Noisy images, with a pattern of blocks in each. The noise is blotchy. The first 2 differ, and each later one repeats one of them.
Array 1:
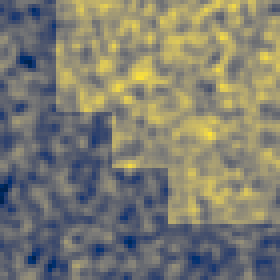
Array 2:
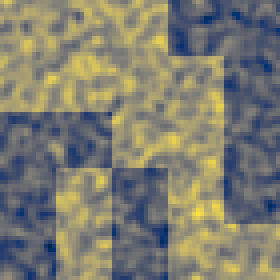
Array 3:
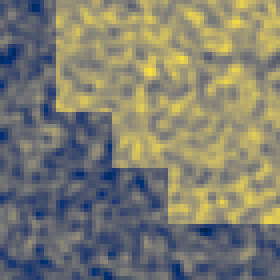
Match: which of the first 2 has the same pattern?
1
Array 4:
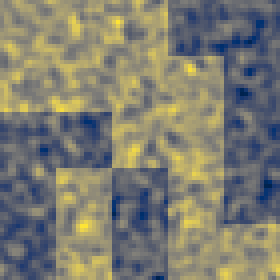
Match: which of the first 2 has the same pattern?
2
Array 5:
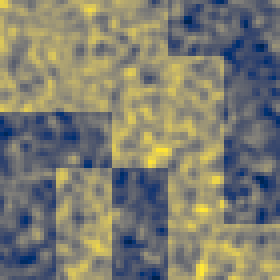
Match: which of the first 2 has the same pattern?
2
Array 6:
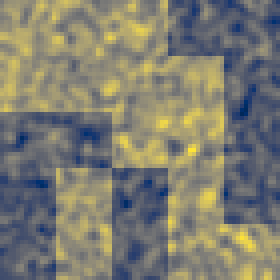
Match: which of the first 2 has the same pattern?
2
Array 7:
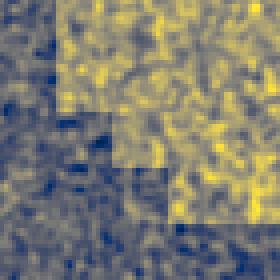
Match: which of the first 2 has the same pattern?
1
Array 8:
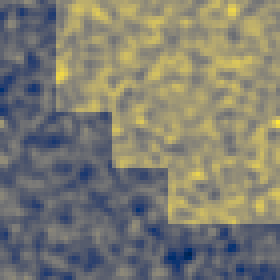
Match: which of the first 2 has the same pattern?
1
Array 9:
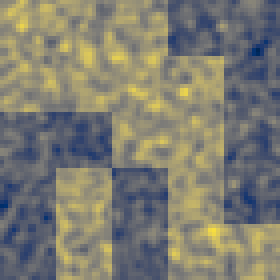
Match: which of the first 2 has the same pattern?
2
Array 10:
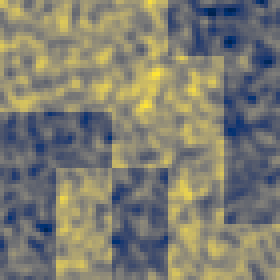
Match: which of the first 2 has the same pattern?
2
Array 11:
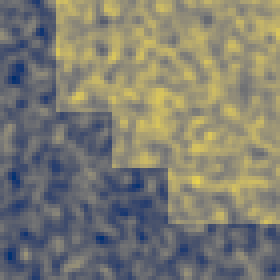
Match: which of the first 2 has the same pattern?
1
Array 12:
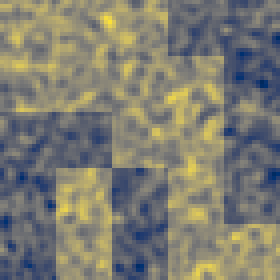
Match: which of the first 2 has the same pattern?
2
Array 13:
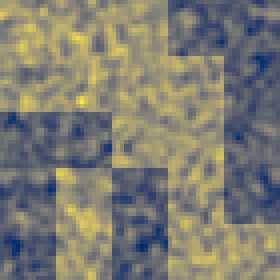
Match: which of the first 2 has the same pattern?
2
